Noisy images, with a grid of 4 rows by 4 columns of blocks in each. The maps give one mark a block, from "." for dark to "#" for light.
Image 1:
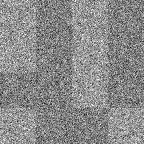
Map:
# . # .
# . # .
. . # .
# . . #
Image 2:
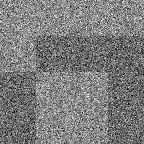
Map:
# # # #
# . . .
. # # .
. # # .
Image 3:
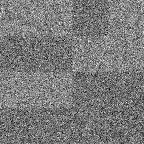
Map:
# # . #
. . # #
# # . .
. . . .
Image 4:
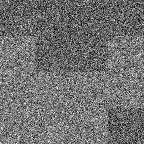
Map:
. . . .
# . . #
# # # #
# # # .
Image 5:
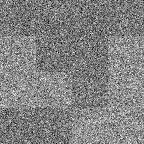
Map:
. . . .
# . . #
# # . #
. . # #
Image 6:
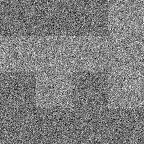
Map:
. . . #
# # # #
. # . #
. . . .
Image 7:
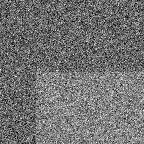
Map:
. . . .
. . . .
. # # #
. # # #
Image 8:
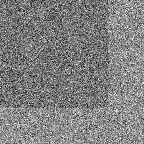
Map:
. . . #
. . . #
. . . #
# # # #
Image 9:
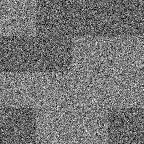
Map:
# . . .
. . # #
# # # #
. # # .
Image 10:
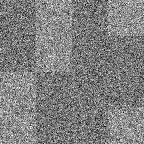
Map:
. # . #
. # . .
# . . .
# . . #
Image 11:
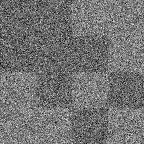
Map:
. . # #
. . . #
# . # .
# # . #
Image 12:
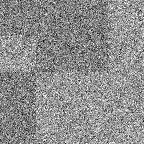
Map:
. . . #
# . . #
. # # #
. # # #
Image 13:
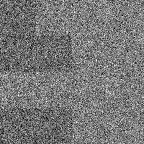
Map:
. # # #
. . # #
# # # #
. . # #
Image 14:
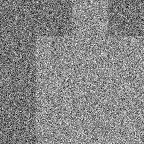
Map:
. . # .
. # # #
. # # #
. # # #
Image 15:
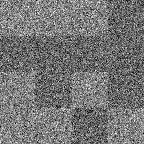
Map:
# # # .
. . . .
# . # .
# # . #
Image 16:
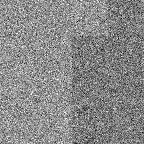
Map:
# # # .
# # . .
# # . .
# # . .
